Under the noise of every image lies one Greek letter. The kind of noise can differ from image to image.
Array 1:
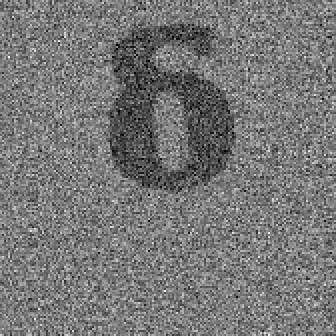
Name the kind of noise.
low rank plus noise
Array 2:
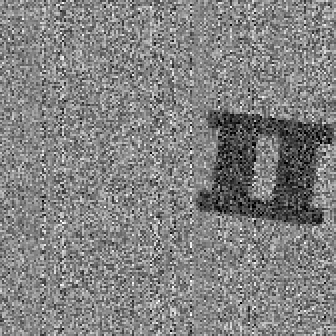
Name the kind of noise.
columns of uneven size
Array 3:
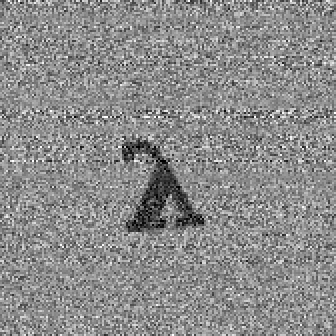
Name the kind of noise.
rows of uneven size
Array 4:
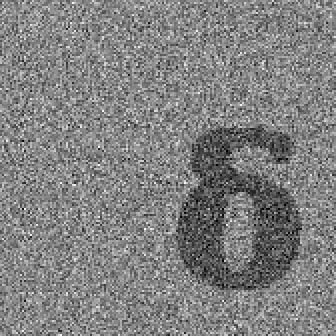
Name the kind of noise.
low rank plus noise
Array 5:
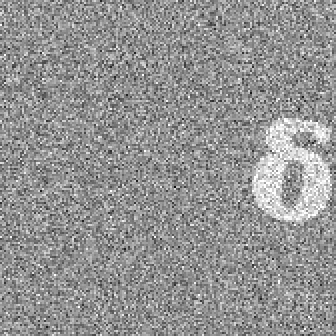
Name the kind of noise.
low rank plus noise
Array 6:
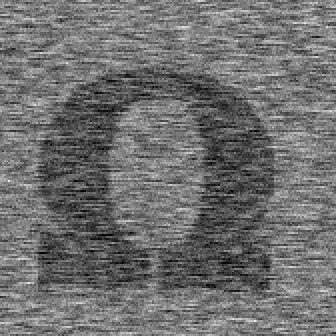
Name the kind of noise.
streaked along the rows
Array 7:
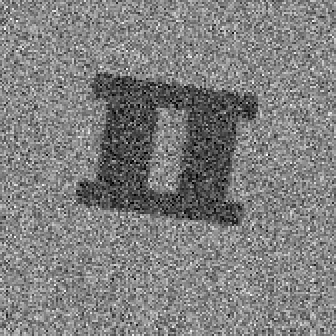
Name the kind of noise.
low rank plus noise
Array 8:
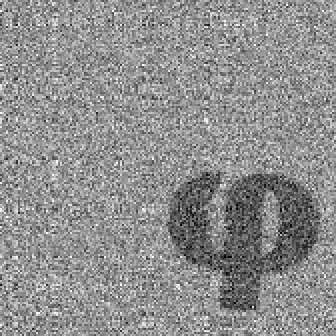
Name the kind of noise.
low rank plus noise
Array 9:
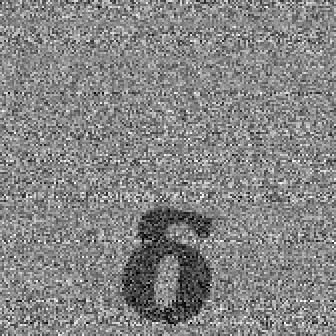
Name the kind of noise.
rows of uneven size
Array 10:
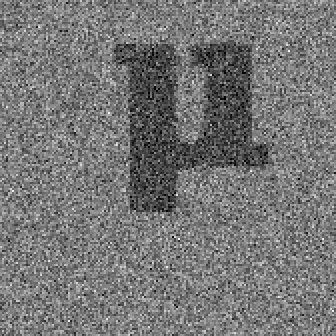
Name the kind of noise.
independent entries
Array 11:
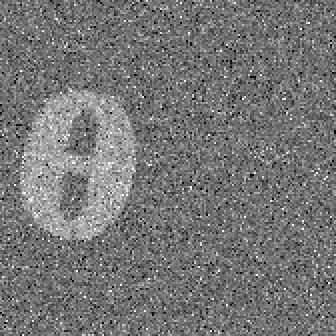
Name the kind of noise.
heavy tails
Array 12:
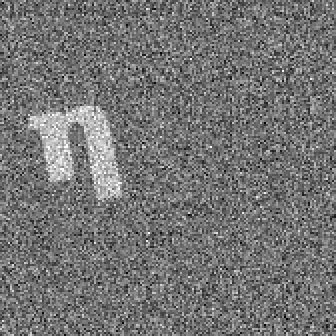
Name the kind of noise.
low rank plus noise
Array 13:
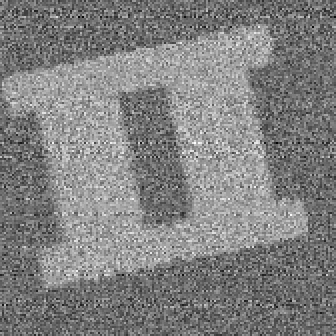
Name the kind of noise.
rows of uneven size
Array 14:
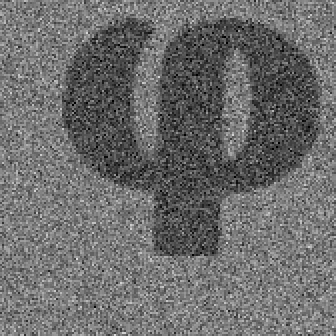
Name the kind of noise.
independent entries
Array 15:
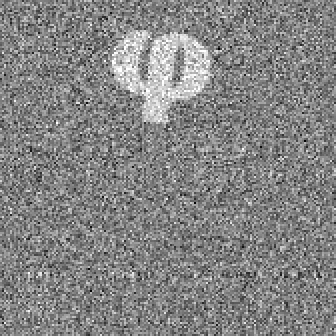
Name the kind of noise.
low rank plus noise
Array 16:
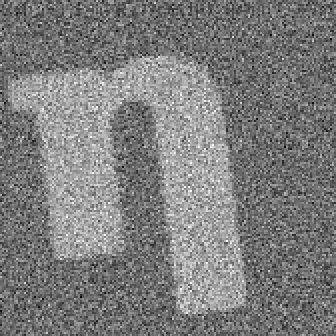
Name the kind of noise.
low rank plus noise
